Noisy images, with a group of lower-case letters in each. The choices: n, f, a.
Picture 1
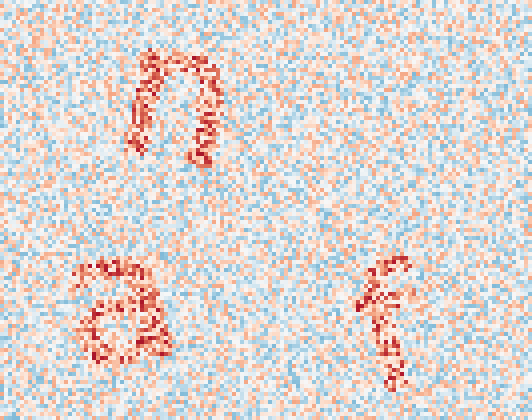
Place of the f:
bottom right
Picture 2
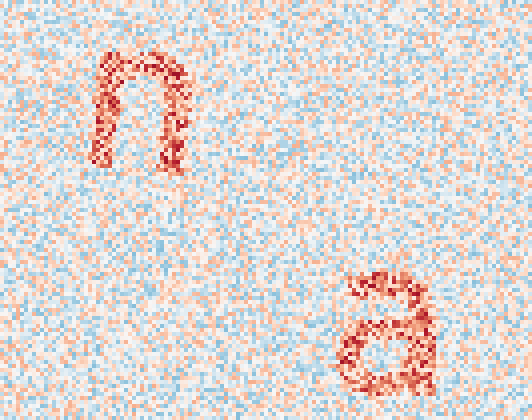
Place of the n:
top left
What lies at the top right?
nothing
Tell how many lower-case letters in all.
2
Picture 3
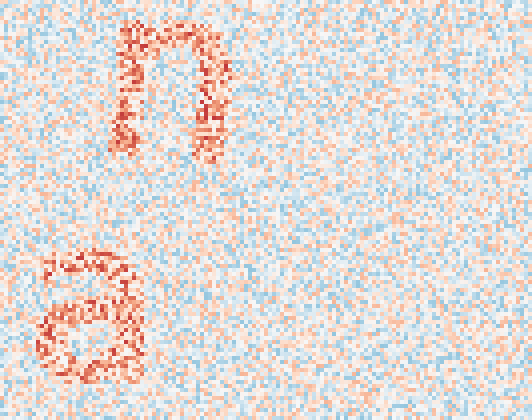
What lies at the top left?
n
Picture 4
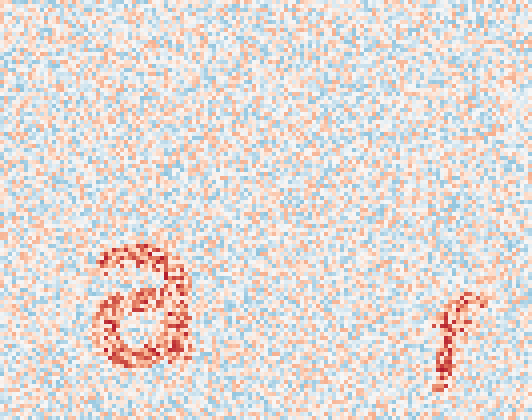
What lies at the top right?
nothing
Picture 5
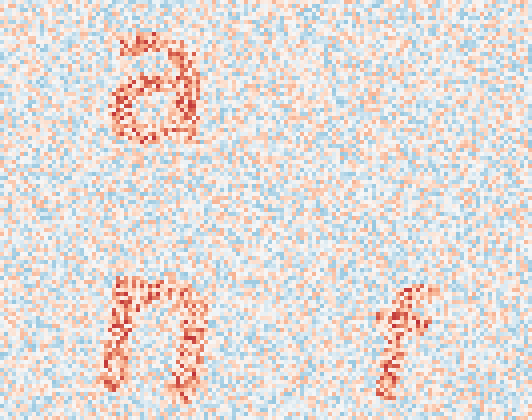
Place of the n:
bottom left
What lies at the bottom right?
f
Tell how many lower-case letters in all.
3
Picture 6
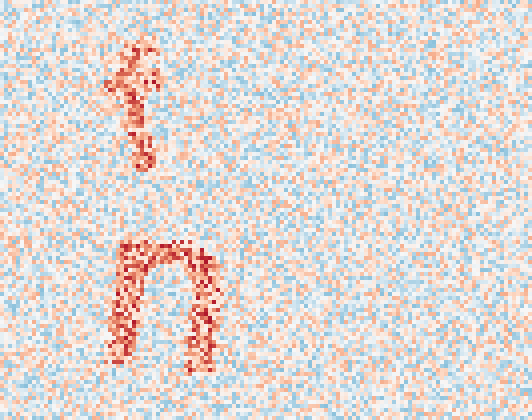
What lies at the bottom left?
n
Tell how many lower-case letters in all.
2
